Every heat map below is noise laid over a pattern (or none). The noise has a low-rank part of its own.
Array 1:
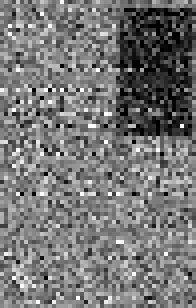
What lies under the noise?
one block
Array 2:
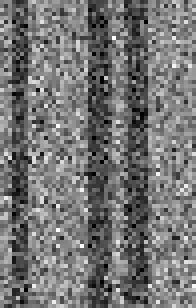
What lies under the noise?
bands of columns
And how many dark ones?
3
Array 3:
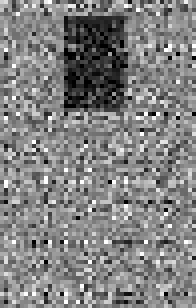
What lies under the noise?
one block
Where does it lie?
top middle
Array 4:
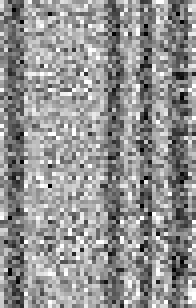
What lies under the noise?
bands of columns
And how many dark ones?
4
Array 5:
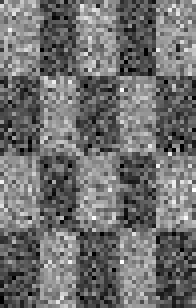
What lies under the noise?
a checkerboard
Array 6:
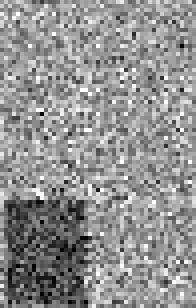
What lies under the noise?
one block
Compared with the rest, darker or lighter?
darker
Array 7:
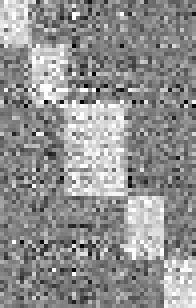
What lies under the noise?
blocks along the diagonal
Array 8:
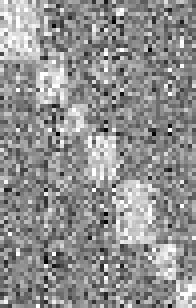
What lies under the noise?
blocks along the diagonal
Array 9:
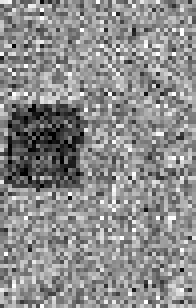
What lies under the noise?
one block
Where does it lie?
middle left
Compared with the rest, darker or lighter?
darker
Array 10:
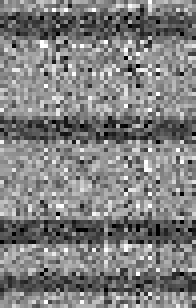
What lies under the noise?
bands of rows
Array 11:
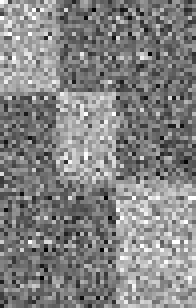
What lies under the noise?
blocks along the diagonal
